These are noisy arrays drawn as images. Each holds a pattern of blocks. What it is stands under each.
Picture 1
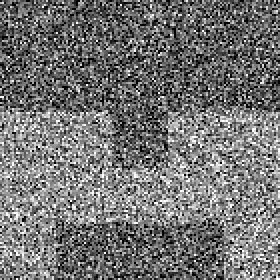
left and right mirror each other
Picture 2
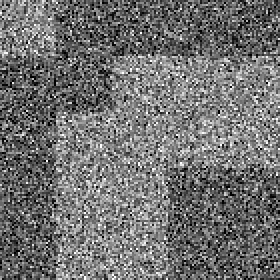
mirrored about the diagonal from the top left
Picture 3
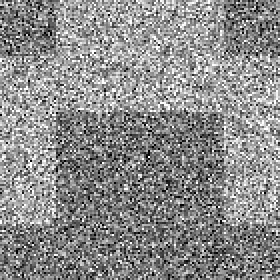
left and right mirror each other
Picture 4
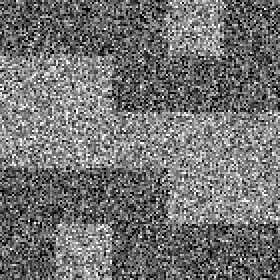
the same after a half turn
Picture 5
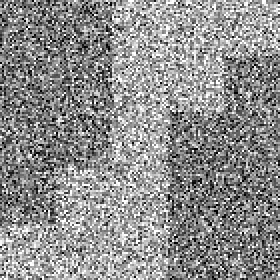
the same after a half turn
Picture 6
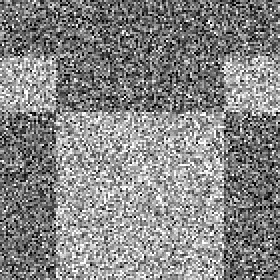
left and right mirror each other
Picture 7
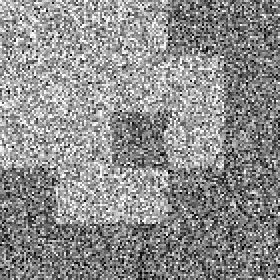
mirrored about the diagonal from the top left
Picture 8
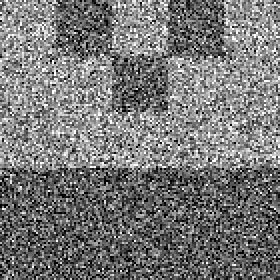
left and right mirror each other
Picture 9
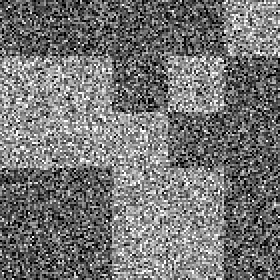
mirrored about the diagonal from the bottom left
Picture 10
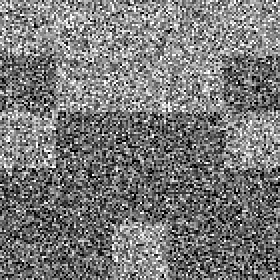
left and right mirror each other
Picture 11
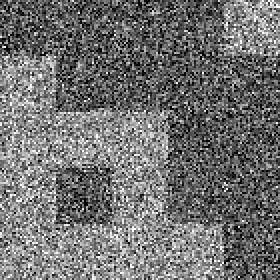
mirrored about the diagonal from the bottom left
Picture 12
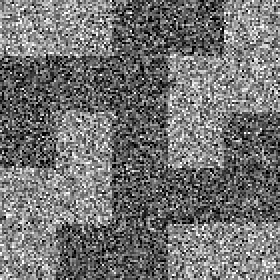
the same after a half turn
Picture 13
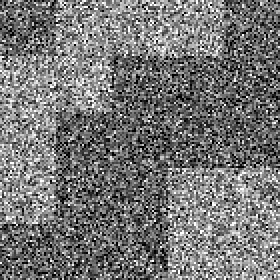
mirrored about the diagonal from the top left
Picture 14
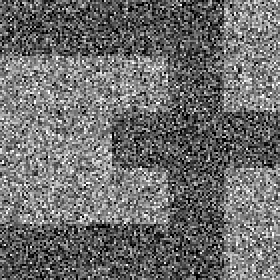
top and bottom mirror each other
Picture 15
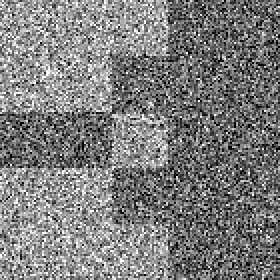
top and bottom mirror each other
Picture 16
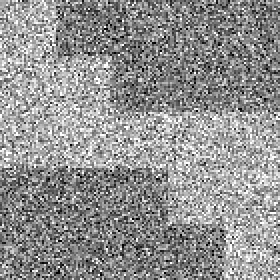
the same after a half turn
